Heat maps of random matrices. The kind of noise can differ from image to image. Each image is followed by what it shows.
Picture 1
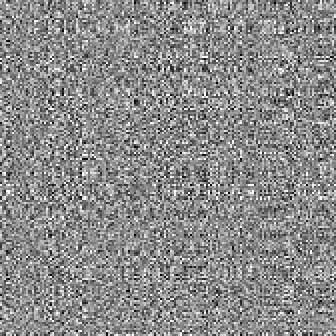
low rank plus noise
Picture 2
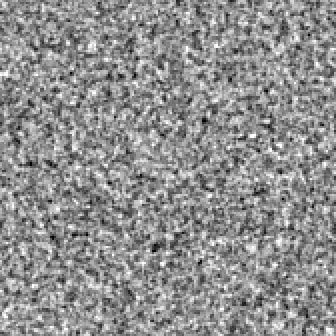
blotchy
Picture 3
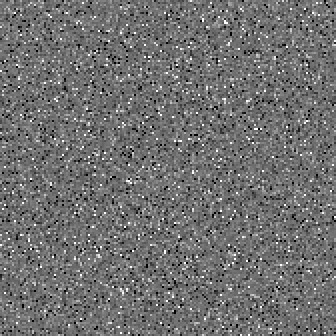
heavy tails
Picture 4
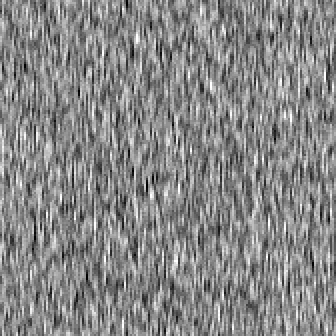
streaked along the columns
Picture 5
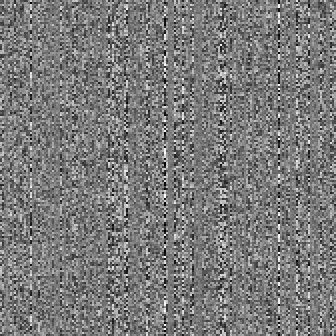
columns of uneven size
